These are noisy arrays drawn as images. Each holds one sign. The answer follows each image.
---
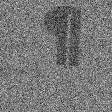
pilcrow
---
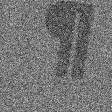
pilcrow
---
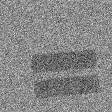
equals sign
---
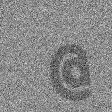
at sign
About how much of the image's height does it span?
half
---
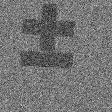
plus-minus sign
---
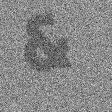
ampersand
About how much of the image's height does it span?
half
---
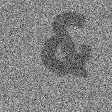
ampersand
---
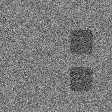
colon
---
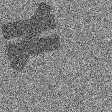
not-equal sign
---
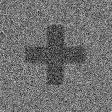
plus sign
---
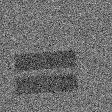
equals sign
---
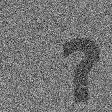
question mark
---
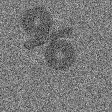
percent sign
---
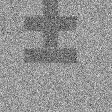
plus-minus sign
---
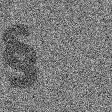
section sign
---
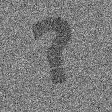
question mark
